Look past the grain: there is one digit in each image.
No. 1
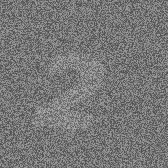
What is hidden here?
light 2
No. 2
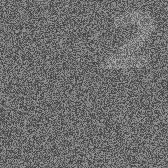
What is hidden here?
light 2, top right
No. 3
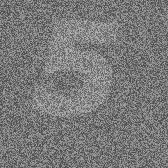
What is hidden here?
light 5
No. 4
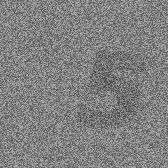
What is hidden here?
dark 5
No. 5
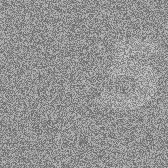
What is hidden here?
light 5, middle right
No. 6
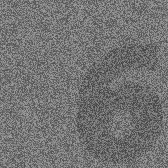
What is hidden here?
dark 6
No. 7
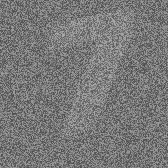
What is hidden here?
light 7
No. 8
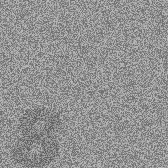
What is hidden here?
dark 8, bottom left
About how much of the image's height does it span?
a third
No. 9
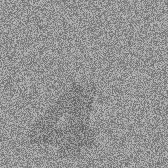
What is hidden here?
dark 4
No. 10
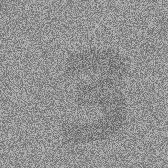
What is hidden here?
dark 3
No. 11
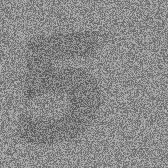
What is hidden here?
dark 5
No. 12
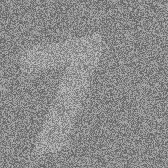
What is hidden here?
light 7
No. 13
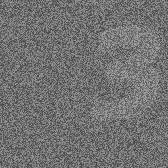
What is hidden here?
light 3
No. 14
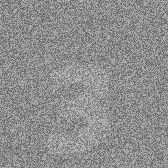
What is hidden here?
light 3
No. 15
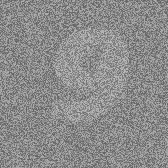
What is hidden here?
light 9
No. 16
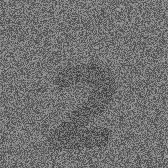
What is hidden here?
dark 2
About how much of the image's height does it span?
half
